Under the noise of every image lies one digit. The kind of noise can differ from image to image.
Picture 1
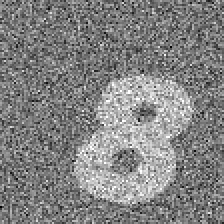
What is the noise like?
independent entries
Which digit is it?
8
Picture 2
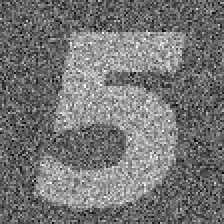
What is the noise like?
independent entries
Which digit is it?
5
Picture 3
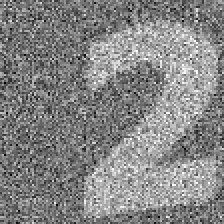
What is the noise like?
low rank plus noise
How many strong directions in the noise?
three or four
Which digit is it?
2
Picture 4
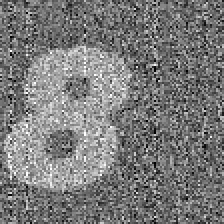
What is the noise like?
columns of uneven size
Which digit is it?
8
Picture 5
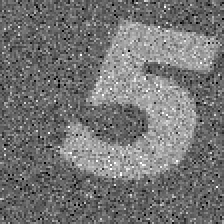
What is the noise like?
heavy tails
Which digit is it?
5
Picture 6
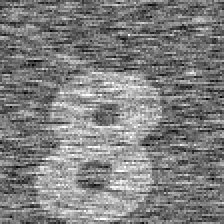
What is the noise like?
streaked along the rows
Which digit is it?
8
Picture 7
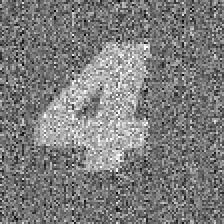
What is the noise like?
columns of uneven size
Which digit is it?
4
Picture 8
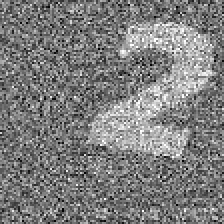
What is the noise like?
low rank plus noise
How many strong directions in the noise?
three or four
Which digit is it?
2
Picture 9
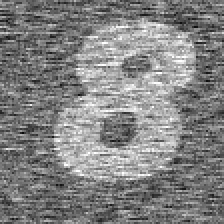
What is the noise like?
streaked along the rows
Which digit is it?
8
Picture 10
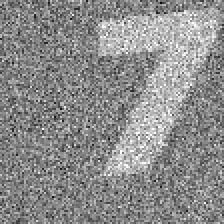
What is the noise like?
independent entries
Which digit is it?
7
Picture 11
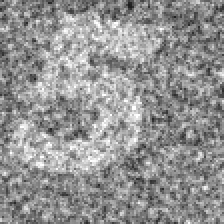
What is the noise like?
blotchy
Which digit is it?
5
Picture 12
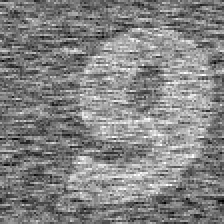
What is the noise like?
streaked along the rows
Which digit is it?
9
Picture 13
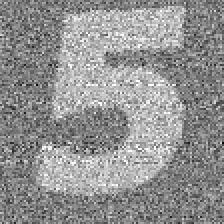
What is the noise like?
rows of uneven size
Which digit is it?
5
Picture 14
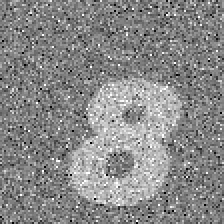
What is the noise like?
heavy tails
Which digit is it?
8
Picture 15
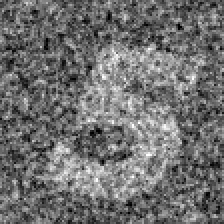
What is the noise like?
blotchy
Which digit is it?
5
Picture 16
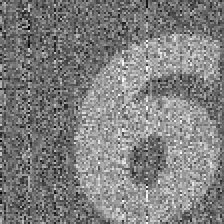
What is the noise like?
columns of uneven size
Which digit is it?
6
